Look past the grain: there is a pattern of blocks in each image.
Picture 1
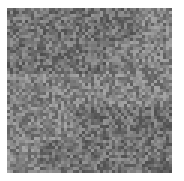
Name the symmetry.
the same after a half turn
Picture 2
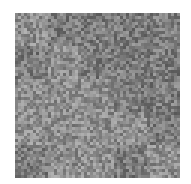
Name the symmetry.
mirrored about the diagonal from the bottom left
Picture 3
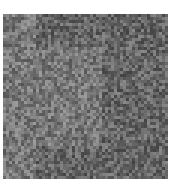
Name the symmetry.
top and bottom mirror each other
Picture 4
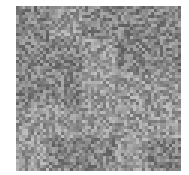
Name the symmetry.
no symmetry
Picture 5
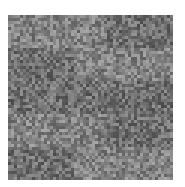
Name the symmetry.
the same after a half turn
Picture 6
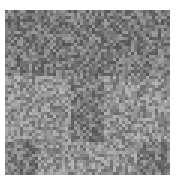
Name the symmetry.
left and right mirror each other
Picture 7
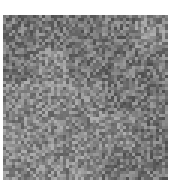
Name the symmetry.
mirrored about the diagonal from the bottom left
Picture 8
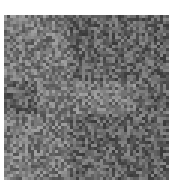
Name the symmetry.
top and bottom mirror each other
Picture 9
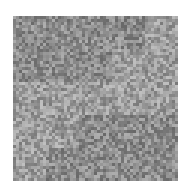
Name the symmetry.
the same after a half turn
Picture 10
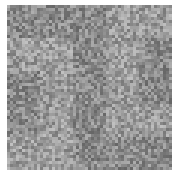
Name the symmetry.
the same after a half turn
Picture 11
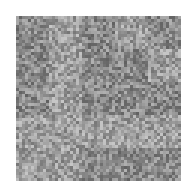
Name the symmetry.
mirrored about the diagonal from the bottom left
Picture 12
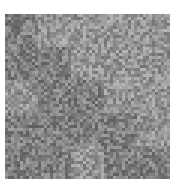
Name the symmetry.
mirrored about the diagonal from the bottom left
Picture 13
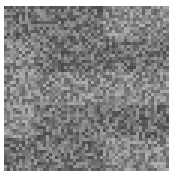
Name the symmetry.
top and bottom mirror each other
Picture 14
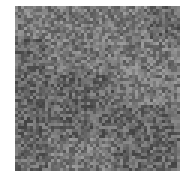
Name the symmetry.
no symmetry
